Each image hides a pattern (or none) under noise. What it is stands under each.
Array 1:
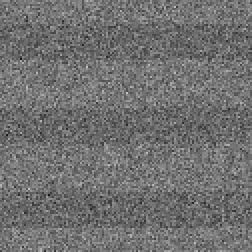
horizontal stripes
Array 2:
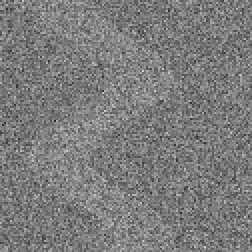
a wavy band
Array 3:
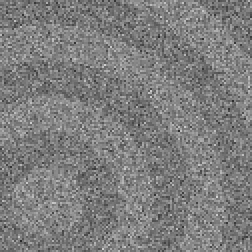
rings round one point
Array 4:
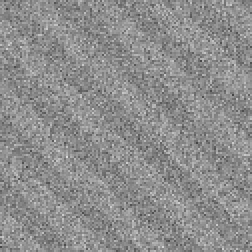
diagonal stripes
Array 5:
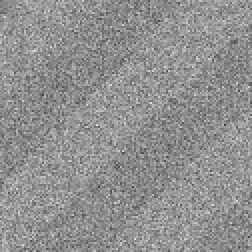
diagonal stripes
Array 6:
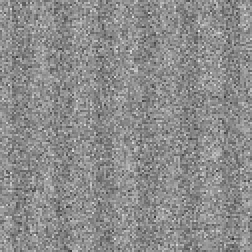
vertical stripes
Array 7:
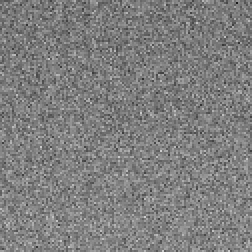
a smooth slope
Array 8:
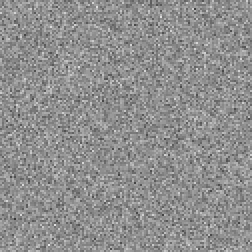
only noise
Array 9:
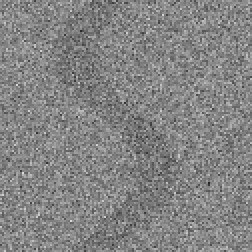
a wavy band
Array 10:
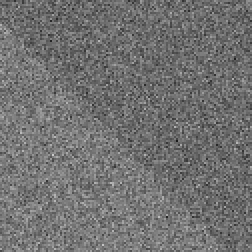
a sharp edge
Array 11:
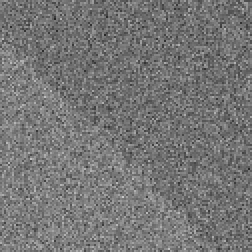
a sharp edge
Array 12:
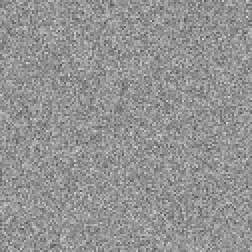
only noise
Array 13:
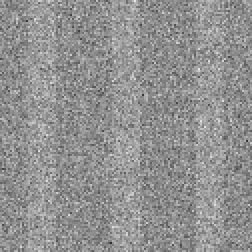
vertical stripes
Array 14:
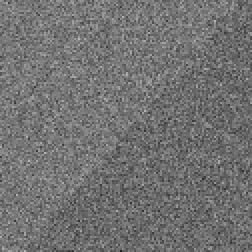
a sharp edge
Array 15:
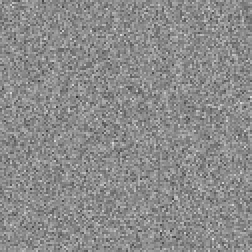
only noise
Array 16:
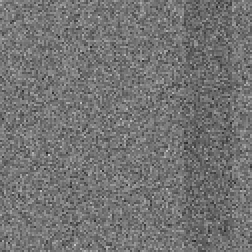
one vertical stripe
